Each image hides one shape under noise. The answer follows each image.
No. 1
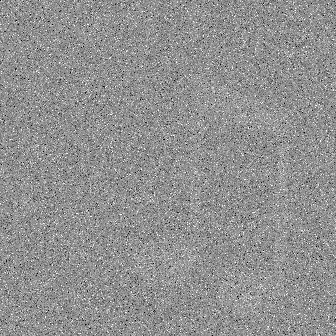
pair of musical notes
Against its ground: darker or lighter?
lighter
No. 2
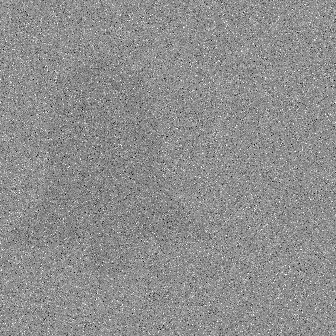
bell
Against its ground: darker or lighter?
darker
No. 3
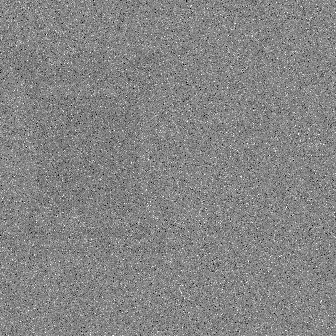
chess rook
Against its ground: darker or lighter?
darker
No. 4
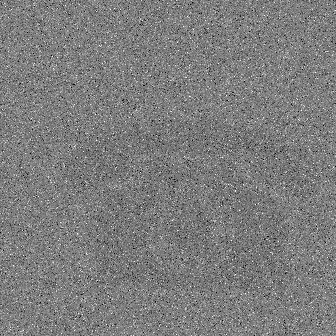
telephone
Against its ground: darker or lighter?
darker
